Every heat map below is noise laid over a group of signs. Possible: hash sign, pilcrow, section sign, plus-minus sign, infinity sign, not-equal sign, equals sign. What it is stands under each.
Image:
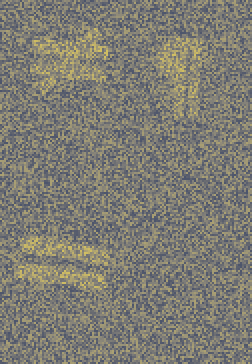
top left: not-equal sign; top right: pilcrow; bottom left: equals sign
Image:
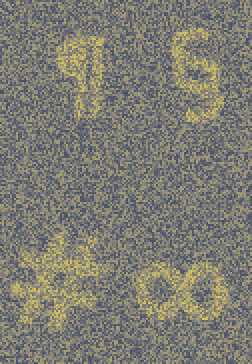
top left: pilcrow; top right: section sign; bottom left: hash sign; bottom right: infinity sign
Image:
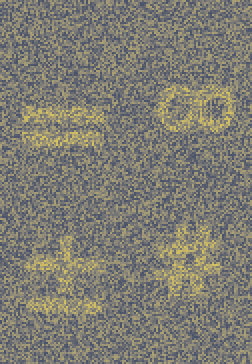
top left: equals sign; top right: infinity sign; bottom left: plus-minus sign; bottom right: hash sign
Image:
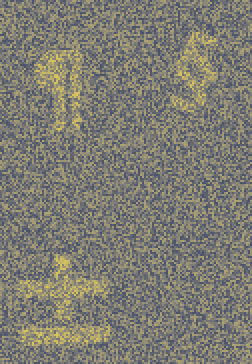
top left: pilcrow; top right: section sign; bottom left: plus-minus sign
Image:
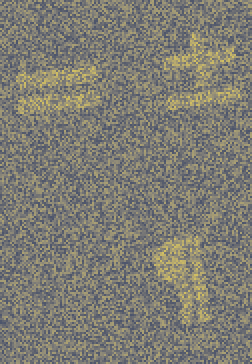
top left: equals sign; top right: plus-minus sign; bottom right: pilcrow
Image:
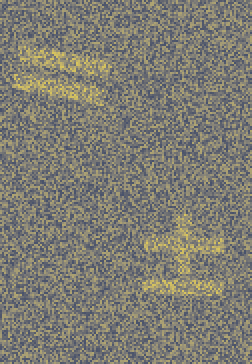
top left: equals sign; bottom right: plus-minus sign
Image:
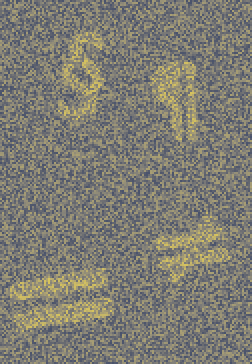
top left: section sign; top right: pilcrow; bottom left: equals sign; bottom right: not-equal sign
